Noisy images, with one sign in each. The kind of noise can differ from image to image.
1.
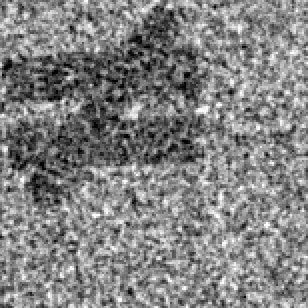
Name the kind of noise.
blotchy
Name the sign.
not-equal sign
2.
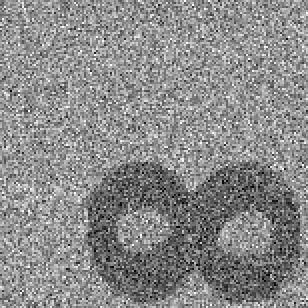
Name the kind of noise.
independent entries
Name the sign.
infinity sign
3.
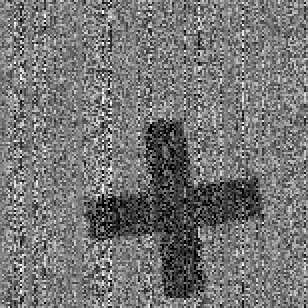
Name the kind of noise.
columns of uneven size
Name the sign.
plus sign
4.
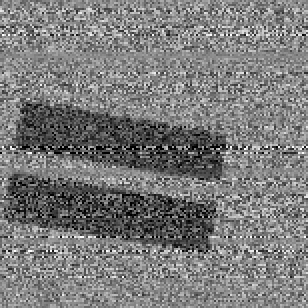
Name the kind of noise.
rows of uneven size
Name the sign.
equals sign
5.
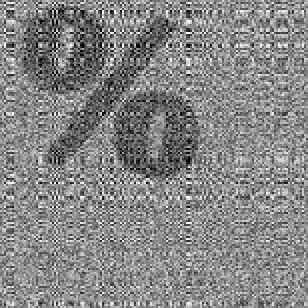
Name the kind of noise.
low rank plus noise
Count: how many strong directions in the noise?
one
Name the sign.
percent sign
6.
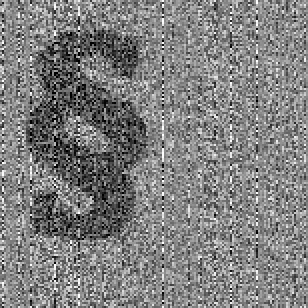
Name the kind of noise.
columns of uneven size
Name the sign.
section sign
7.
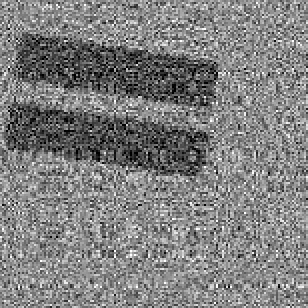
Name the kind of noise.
low rank plus noise
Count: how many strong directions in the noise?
three or four
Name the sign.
equals sign
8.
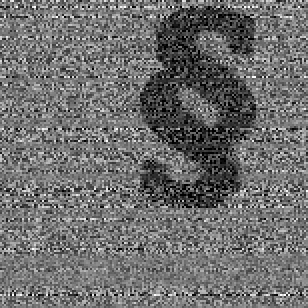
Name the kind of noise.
rows of uneven size
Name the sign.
section sign
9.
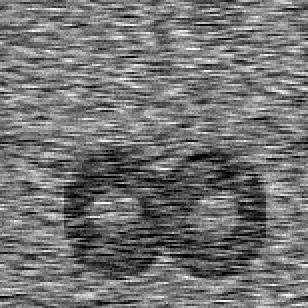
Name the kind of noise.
streaked along the rows
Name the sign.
infinity sign
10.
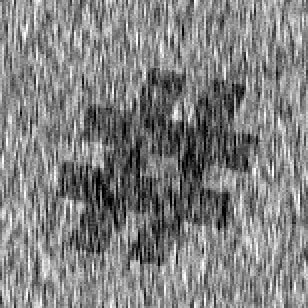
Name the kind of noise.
streaked along the columns
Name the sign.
hash sign
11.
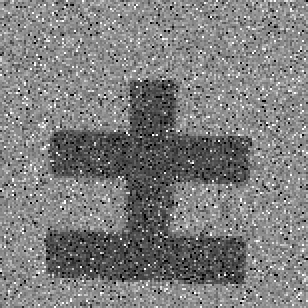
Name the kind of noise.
heavy tails
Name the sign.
plus-minus sign
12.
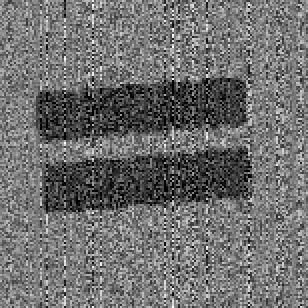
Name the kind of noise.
columns of uneven size
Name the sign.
equals sign
